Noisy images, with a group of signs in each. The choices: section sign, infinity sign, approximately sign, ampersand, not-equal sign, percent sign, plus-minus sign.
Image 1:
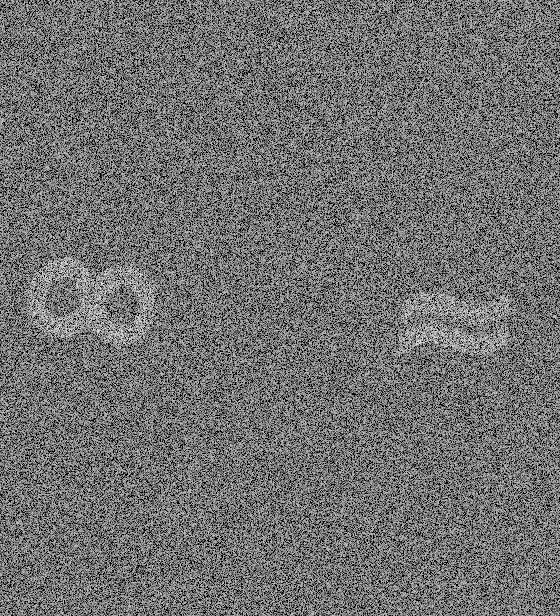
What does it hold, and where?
middle left: infinity sign; middle right: approximately sign
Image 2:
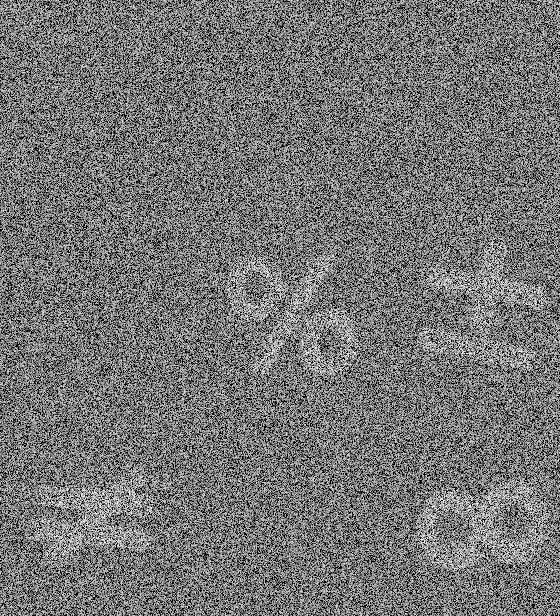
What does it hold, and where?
centre: percent sign; middle right: plus-minus sign; bottom left: not-equal sign; bottom right: infinity sign
